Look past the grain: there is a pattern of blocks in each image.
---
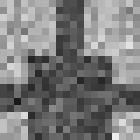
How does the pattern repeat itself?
left and right mirror each other
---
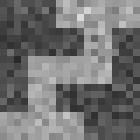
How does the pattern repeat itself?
the same after a half turn
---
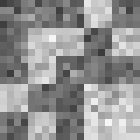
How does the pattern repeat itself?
mirrored about the diagonal from the top left
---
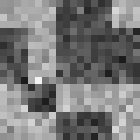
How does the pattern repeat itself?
mirrored about the diagonal from the bottom left
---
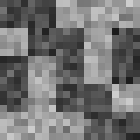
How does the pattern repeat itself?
the same after a half turn
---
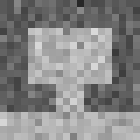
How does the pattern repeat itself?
left and right mirror each other
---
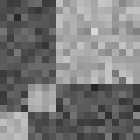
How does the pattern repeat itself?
mirrored about the diagonal from the bottom left
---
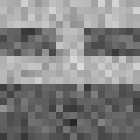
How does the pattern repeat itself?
left and right mirror each other
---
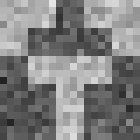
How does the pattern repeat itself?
left and right mirror each other
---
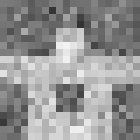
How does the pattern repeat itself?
left and right mirror each other
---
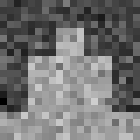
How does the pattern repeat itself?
left and right mirror each other
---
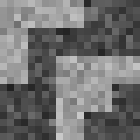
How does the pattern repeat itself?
mirrored about the diagonal from the top left
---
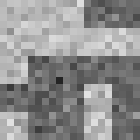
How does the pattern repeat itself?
no symmetry
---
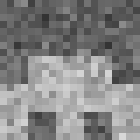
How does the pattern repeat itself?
left and right mirror each other
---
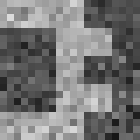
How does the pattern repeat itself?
top and bottom mirror each other
